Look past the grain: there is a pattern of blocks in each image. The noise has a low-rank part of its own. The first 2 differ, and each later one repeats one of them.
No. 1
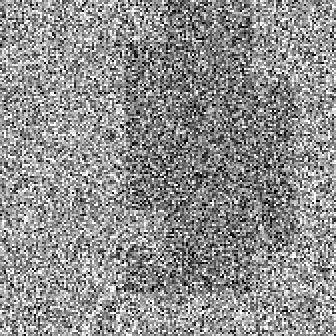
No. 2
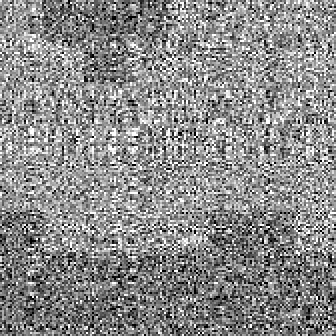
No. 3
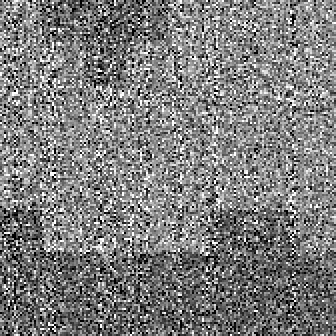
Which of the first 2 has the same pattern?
2
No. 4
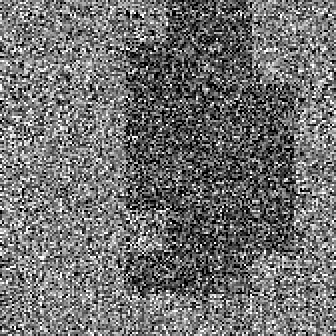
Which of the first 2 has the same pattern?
1
